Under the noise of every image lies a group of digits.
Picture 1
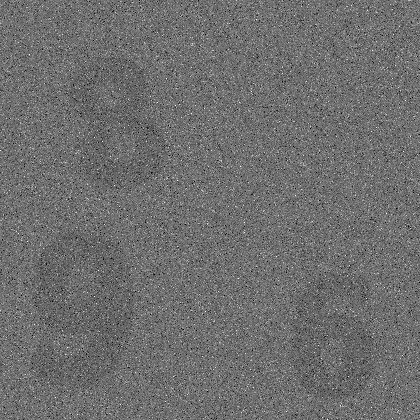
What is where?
top left: dark 8; bottom left: dark 9; bottom right: dark 6
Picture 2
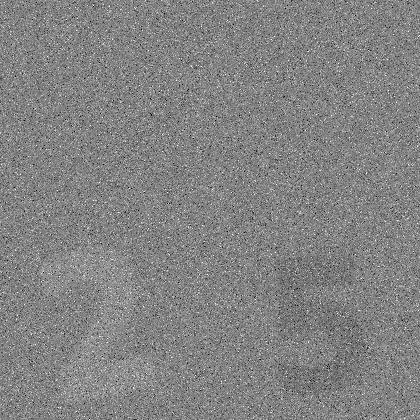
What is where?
bottom left: light 2; bottom right: dark 5
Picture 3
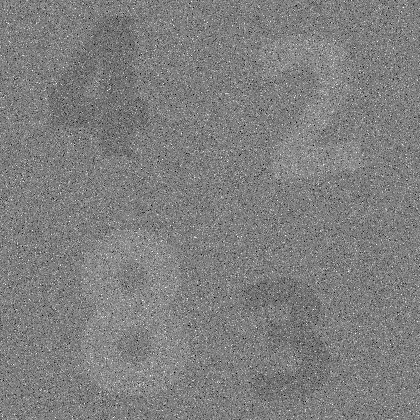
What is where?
top left: dark 4; top right: light 2; bottom left: light 8; bottom right: dark 3
